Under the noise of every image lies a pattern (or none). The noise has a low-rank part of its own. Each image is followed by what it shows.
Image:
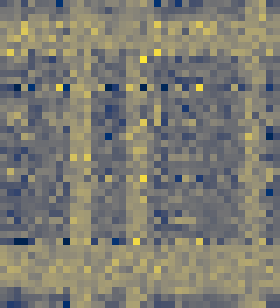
bands of rows crossing bands of columns
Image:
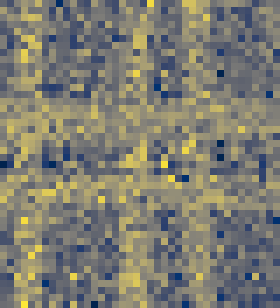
bands of rows crossing bands of columns
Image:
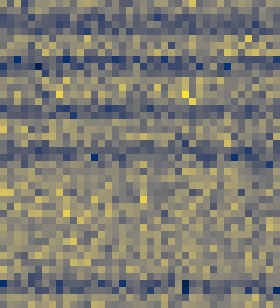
bands of rows
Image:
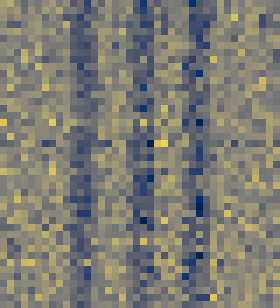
bands of columns
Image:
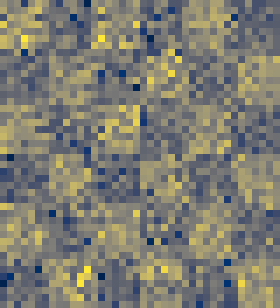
a checkerboard
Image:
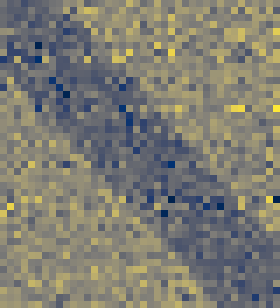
a diagonal band
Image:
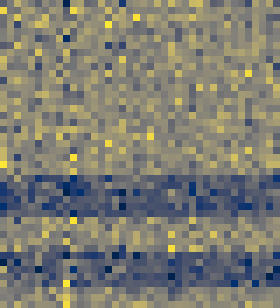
bands of rows
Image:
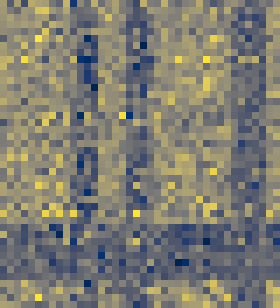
bands of rows crossing bands of columns
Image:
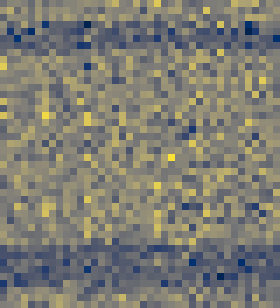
bands of rows
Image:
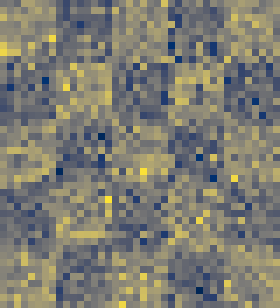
a checkerboard
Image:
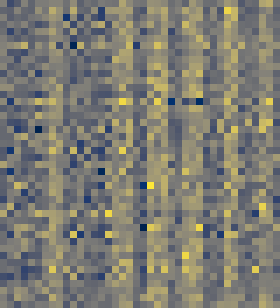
bands of columns
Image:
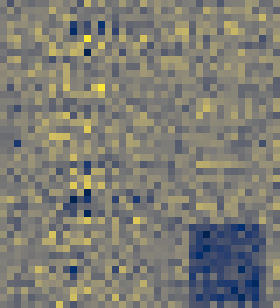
one block
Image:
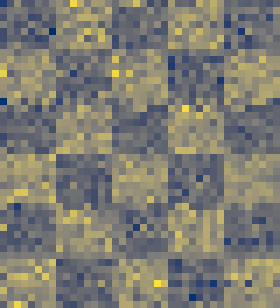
a checkerboard
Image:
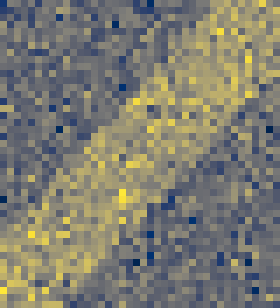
a diagonal band
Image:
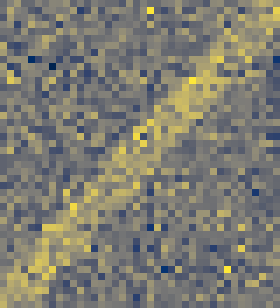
a diagonal band
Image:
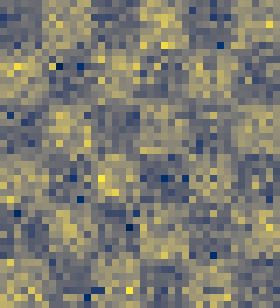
a checkerboard
